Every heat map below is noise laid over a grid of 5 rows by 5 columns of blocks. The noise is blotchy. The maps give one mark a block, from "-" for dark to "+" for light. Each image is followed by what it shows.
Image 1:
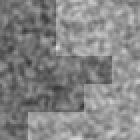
--+++
--+++
----+
---++
-++++
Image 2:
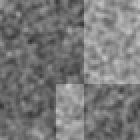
---++
---++
---++
--+--
--+--
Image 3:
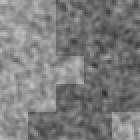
++---
++---
+++--
++---
+---+
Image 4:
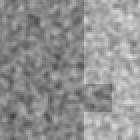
---++
---++
---++
----+
---++
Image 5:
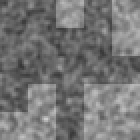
--+-+
----+
-----
-+-++
++-++
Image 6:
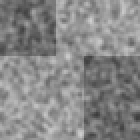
--+++
--+++
+++--
+++--
+++--
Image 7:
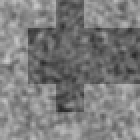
++-++
+----
+----
++-++
+++++
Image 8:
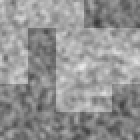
+++--
+-+++
+-+++
--++-
-----
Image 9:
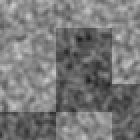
+++++
++--+
++--+
++---
--++-
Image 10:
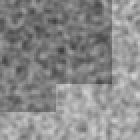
----+
----+
----+
--+++
+++++
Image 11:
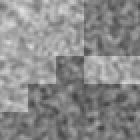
+++--
+++--
++-++
+----
-----
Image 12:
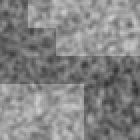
-++++
--+++
-----
+++--
+++--
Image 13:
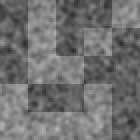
-+--+
-+-+-
-++--
+--+-
++++-
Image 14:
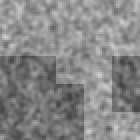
+++++
+++++
--++-
---+-
---++
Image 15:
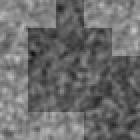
++-++
+---+
+----
+----
+++--
